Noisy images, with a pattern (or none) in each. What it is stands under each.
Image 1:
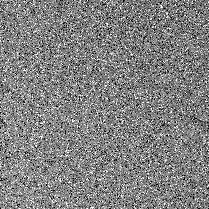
a smooth slope
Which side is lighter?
bottom left
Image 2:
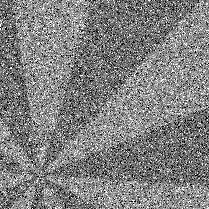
spokes from one point
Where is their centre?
bottom left
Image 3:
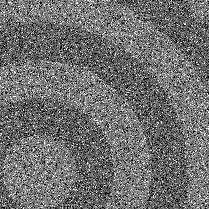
rings round one point
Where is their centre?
bottom left
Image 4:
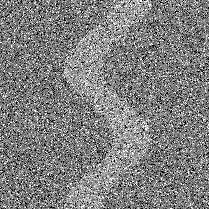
a wavy band
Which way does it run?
top to bottom
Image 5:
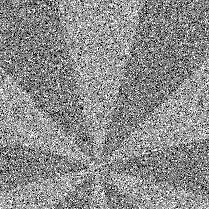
spokes from one point
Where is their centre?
bottom middle
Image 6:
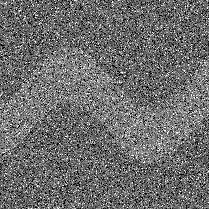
a wavy band
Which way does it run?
left to right
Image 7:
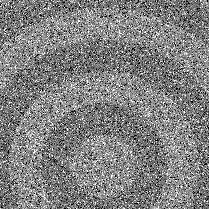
rings round one point
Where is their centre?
bottom middle
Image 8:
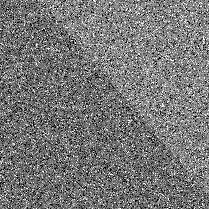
a sharp edge
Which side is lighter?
top right
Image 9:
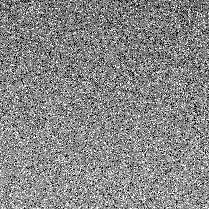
a smooth slope
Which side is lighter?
bottom
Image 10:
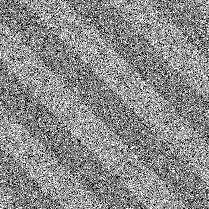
diagonal stripes
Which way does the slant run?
top left to bottom right
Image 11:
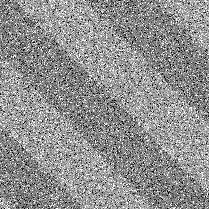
diagonal stripes
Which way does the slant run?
top left to bottom right
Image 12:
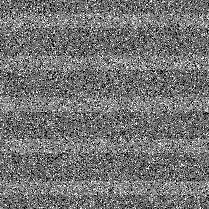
horizontal stripes
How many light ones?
5
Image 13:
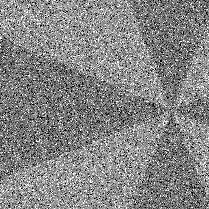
spokes from one point
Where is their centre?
middle right
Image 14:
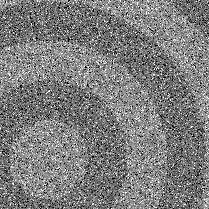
rings round one point
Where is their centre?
bottom left
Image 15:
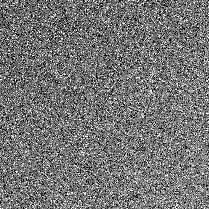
a smooth slope
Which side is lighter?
bottom right
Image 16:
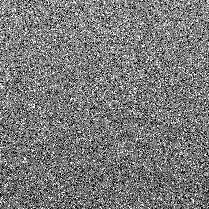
a smooth slope
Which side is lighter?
top
